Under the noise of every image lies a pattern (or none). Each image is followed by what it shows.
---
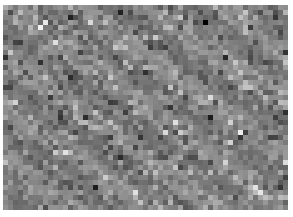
diagonal stripes
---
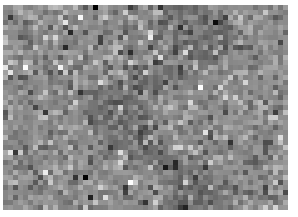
a wavy band
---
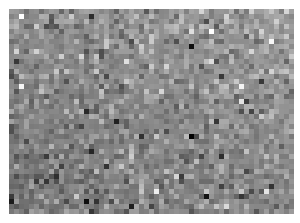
a smooth slope
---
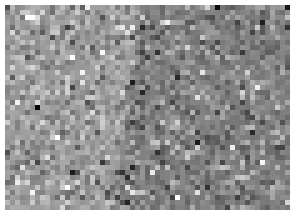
a sharp edge
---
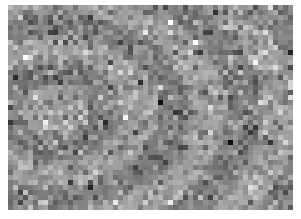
rings round one point
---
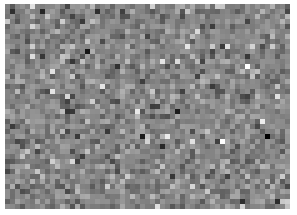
only noise
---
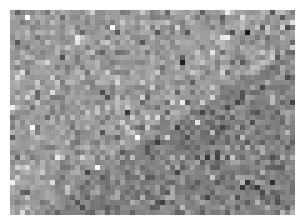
a sharp edge
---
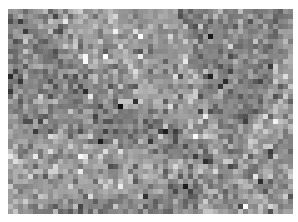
spokes from one point
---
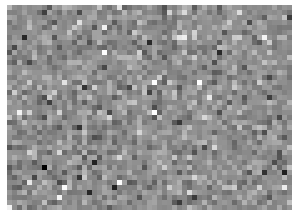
only noise
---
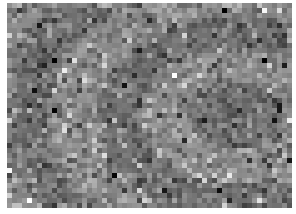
rings round one point
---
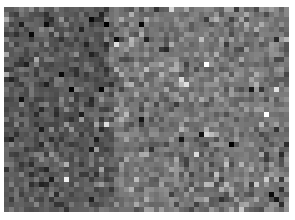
a sharp edge
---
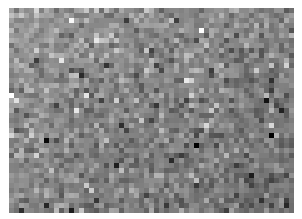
a smooth slope
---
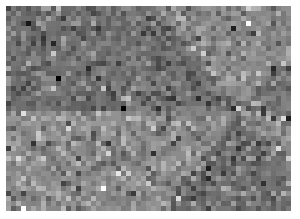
spokes from one point
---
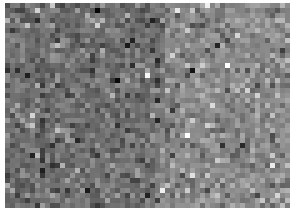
a sharp edge
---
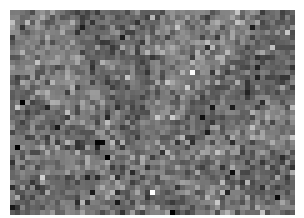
spokes from one point
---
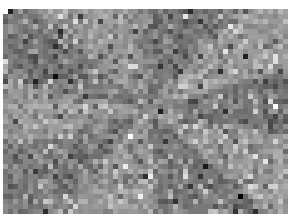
spokes from one point
